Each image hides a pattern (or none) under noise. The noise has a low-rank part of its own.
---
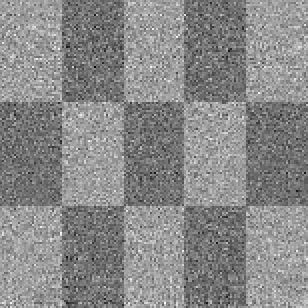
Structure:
a checkerboard
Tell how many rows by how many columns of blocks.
3 by 5
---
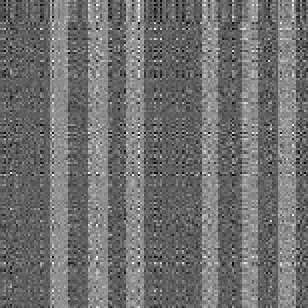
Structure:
bands of columns
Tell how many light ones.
6
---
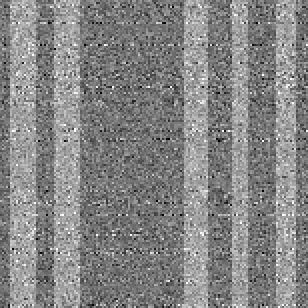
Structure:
bands of columns
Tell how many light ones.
5
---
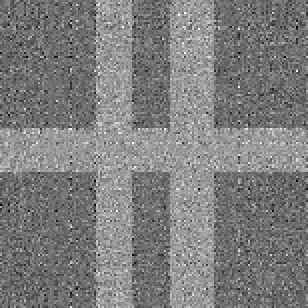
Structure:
bands of rows crossing bands of columns
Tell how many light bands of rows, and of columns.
1 and 2
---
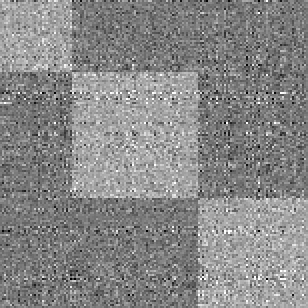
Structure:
blocks along the diagonal
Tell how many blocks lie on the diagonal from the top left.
3
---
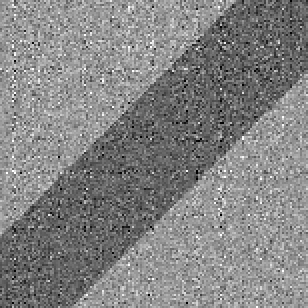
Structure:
a diagonal band
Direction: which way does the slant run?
bottom left to top right
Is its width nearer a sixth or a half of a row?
a half
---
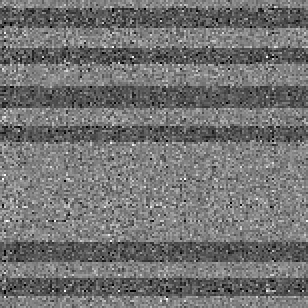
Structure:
bands of rows
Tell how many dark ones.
6
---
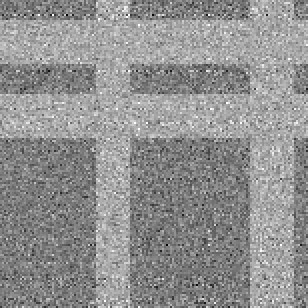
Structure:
bands of rows crossing bands of columns
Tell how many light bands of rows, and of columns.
2 and 2
